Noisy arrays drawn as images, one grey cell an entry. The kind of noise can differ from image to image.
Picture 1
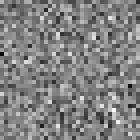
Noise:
low rank plus noise
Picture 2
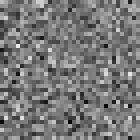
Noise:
low rank plus noise
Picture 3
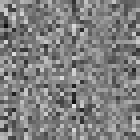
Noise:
columns of uneven size
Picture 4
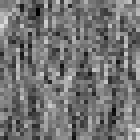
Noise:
streaked along the columns
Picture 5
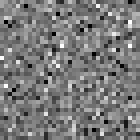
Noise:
heavy tails
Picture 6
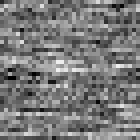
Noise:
streaked along the rows
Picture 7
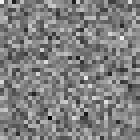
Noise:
independent entries
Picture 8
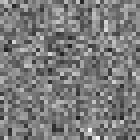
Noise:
low rank plus noise
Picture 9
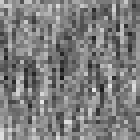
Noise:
streaked along the columns
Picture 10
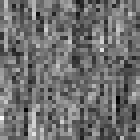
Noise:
streaked along the columns
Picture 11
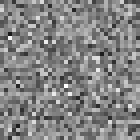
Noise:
independent entries
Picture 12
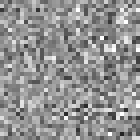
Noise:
low rank plus noise
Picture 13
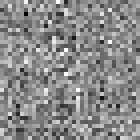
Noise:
low rank plus noise
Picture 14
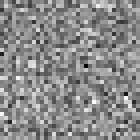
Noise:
low rank plus noise
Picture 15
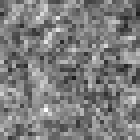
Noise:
blotchy
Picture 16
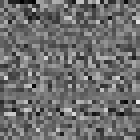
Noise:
rows of uneven size
